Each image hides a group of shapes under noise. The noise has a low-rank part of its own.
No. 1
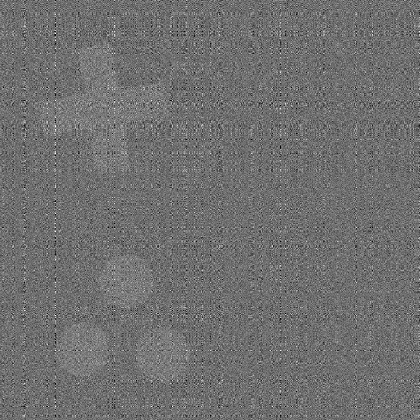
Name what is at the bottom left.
three dots
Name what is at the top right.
nothing
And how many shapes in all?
2
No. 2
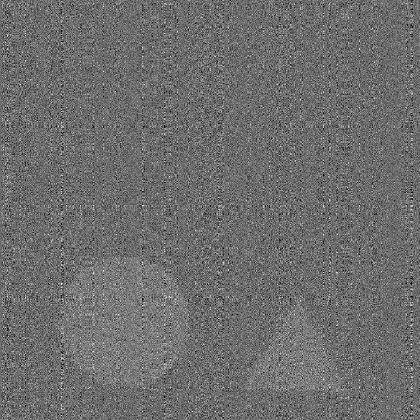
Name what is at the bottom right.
triangle
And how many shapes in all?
2
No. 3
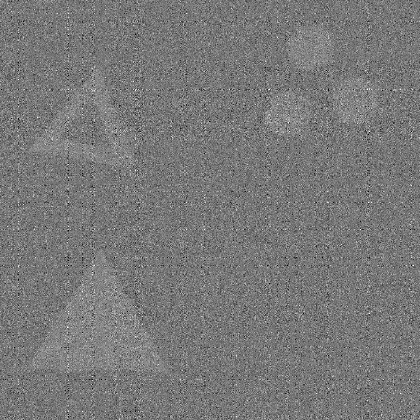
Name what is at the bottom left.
triangle
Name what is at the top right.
three dots
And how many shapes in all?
3
